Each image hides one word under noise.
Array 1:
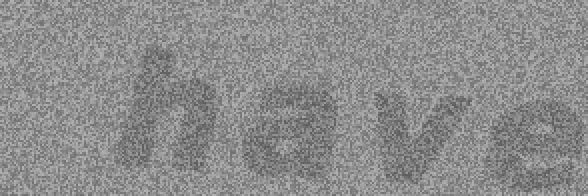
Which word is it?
have
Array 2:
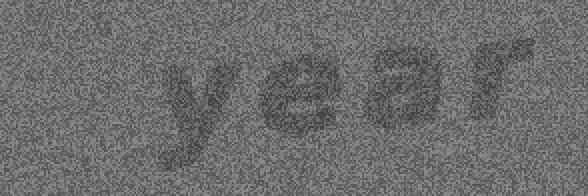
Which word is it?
year
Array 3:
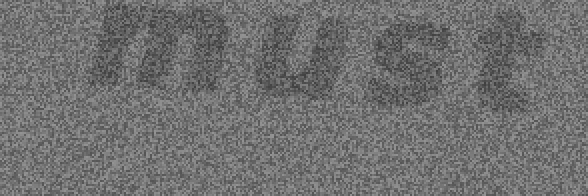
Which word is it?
must
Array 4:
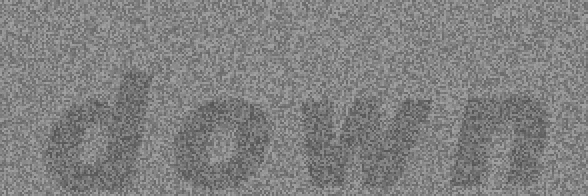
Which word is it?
down
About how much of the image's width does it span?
nearly all
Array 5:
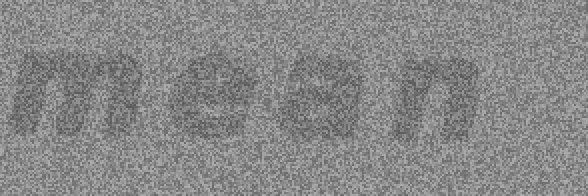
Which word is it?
mean
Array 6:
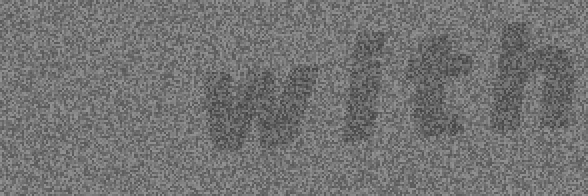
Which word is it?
with
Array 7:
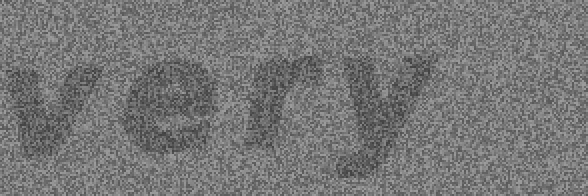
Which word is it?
very
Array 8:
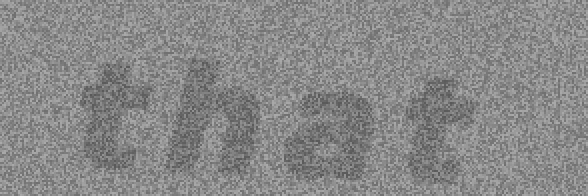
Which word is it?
that
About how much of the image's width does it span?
two thirds
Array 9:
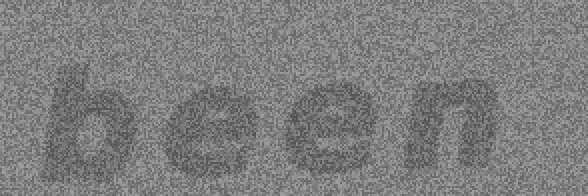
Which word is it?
been
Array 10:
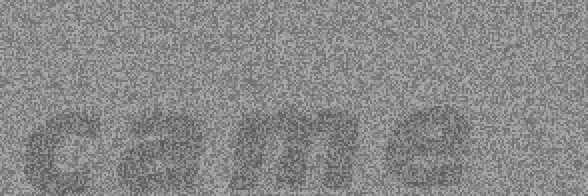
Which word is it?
came
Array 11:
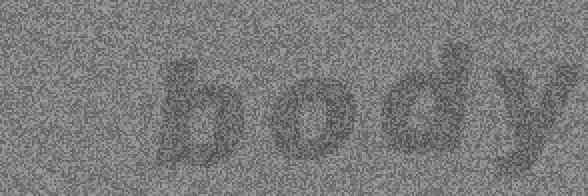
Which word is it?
body
